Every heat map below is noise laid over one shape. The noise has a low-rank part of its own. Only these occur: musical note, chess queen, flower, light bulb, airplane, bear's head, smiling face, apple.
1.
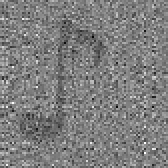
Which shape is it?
musical note
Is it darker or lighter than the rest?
darker
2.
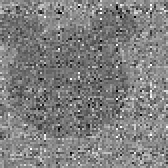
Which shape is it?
bear's head
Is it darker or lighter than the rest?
darker
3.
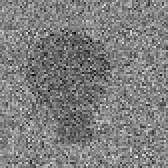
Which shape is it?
light bulb
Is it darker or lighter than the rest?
darker
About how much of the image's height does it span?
two thirds
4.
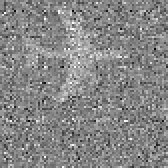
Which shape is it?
airplane
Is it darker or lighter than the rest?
lighter
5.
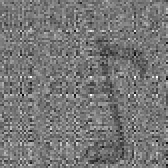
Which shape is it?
musical note
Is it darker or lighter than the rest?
darker
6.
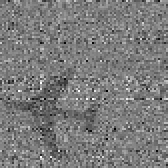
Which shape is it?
airplane
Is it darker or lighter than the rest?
darker
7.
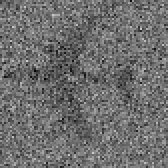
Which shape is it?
airplane
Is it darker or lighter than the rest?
darker
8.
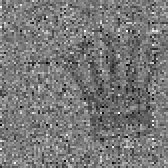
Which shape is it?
chess queen
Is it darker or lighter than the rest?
darker
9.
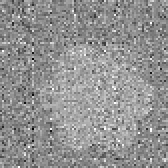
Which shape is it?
flower
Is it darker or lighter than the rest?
lighter
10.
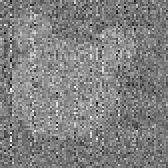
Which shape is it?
bear's head
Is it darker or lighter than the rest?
lighter
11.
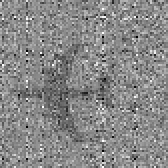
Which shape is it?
airplane
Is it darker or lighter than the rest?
darker
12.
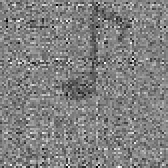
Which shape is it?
musical note
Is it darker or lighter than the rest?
darker
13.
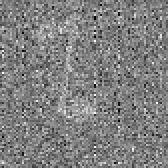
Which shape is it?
musical note
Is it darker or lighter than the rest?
lighter
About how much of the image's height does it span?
two thirds
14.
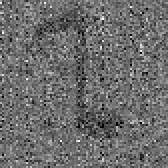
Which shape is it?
musical note
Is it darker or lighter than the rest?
darker
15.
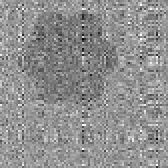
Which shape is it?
flower
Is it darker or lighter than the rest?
darker
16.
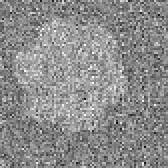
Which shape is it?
flower
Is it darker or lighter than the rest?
lighter
